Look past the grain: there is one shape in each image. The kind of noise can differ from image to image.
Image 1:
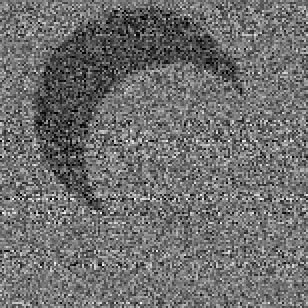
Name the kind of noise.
rows of uneven size
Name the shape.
crescent
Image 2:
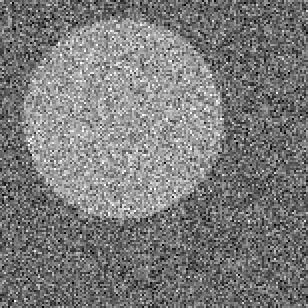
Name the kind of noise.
independent entries
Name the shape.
disc
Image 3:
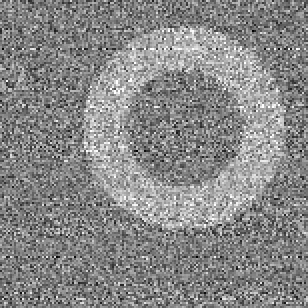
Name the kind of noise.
rows of uneven size
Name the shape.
ring
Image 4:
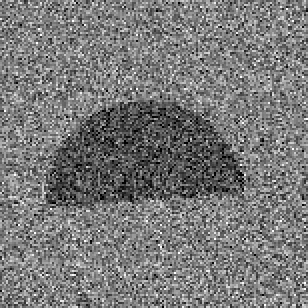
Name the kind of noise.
low rank plus noise
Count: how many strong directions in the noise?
two
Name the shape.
half disc
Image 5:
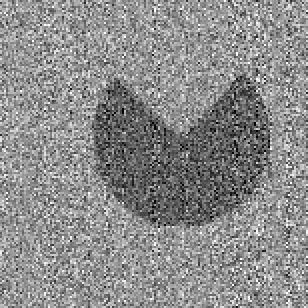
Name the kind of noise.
columns of uneven size
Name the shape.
disc with a wedge cut out
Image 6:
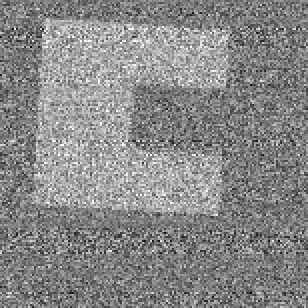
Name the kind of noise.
rows of uneven size
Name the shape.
square with a notch
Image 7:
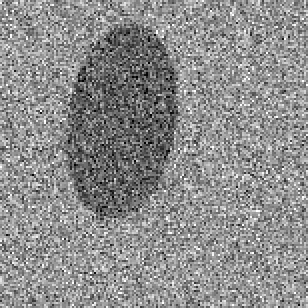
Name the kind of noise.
low rank plus noise
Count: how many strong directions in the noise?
five to eight
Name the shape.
ellipse
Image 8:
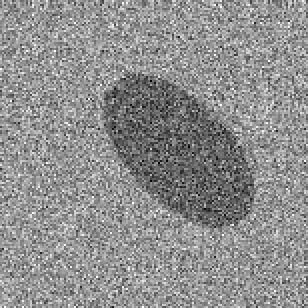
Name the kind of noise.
low rank plus noise
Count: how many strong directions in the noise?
two
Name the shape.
ellipse
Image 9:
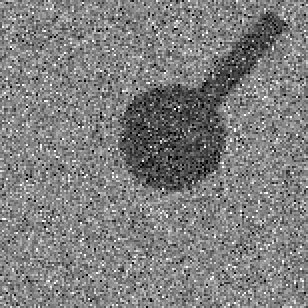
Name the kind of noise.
heavy tails
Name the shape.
lollipop
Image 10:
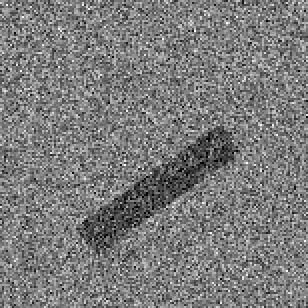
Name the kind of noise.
independent entries
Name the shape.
bar
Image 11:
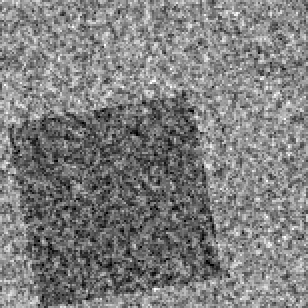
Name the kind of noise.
blotchy
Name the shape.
square
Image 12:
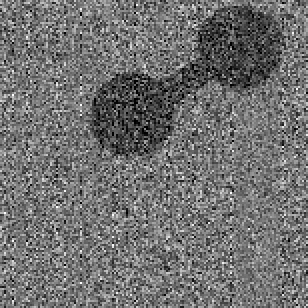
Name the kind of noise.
columns of uneven size
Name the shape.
dumbbell
